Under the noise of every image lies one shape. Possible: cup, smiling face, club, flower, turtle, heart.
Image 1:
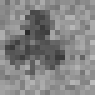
club
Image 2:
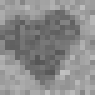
heart
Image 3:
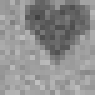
heart
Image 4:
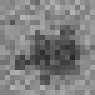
turtle
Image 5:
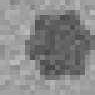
flower
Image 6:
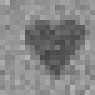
heart
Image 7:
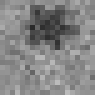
turtle
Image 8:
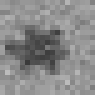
turtle
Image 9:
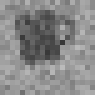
cup
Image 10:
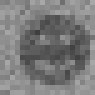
smiling face
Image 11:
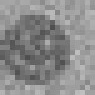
smiling face
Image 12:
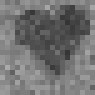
heart
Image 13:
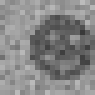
smiling face
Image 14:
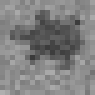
turtle
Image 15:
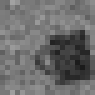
cup
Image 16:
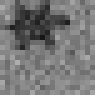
turtle
